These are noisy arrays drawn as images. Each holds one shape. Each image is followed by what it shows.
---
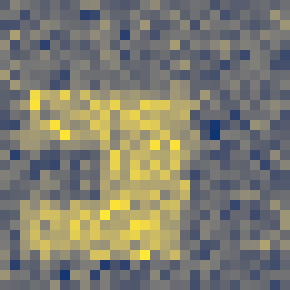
square with a notch
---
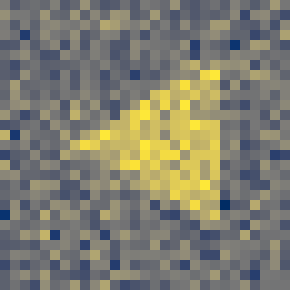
triangle
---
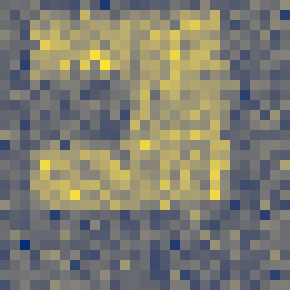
square with a notch
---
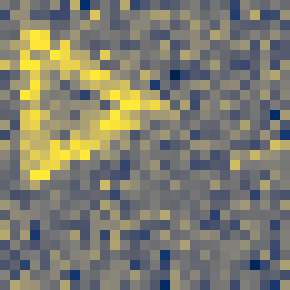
triangle frame
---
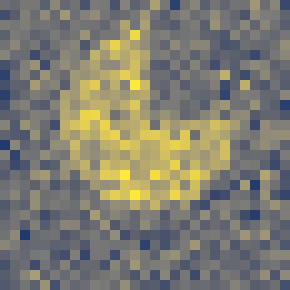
disc with a wedge cut out
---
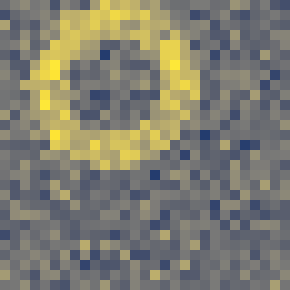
ring
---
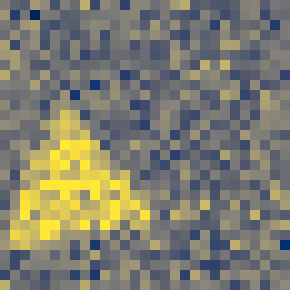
triangle
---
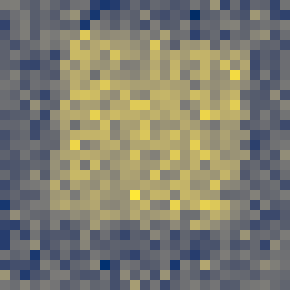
square
